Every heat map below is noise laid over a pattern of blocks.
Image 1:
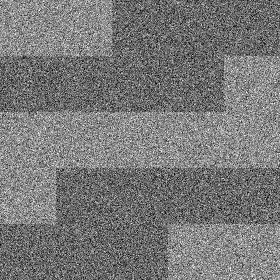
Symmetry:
the same after a half turn
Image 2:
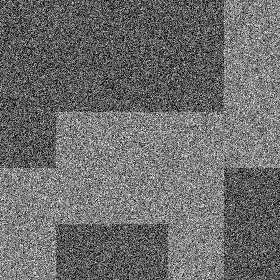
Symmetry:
no symmetry
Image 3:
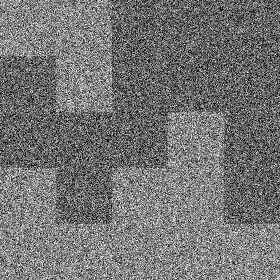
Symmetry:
no symmetry
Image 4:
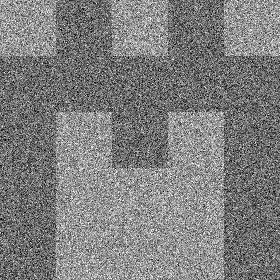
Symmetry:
left and right mirror each other
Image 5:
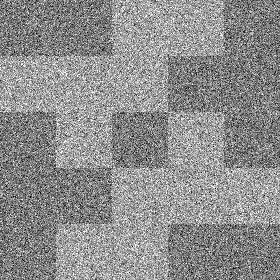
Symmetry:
the same after a half turn
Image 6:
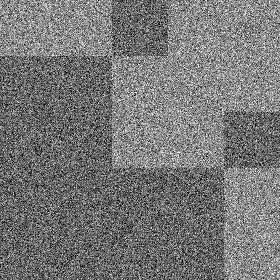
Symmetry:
mirrored about the diagonal from the bottom left
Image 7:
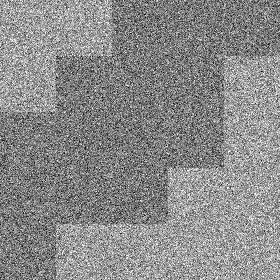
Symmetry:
mirrored about the diagonal from the top left
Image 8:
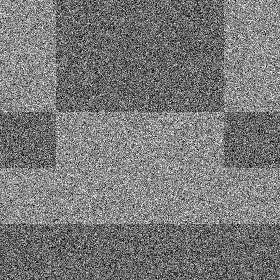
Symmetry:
left and right mirror each other
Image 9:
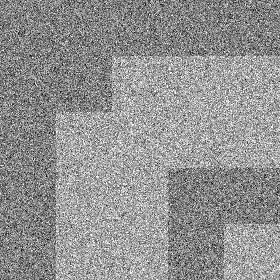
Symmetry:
mirrored about the diagonal from the top left
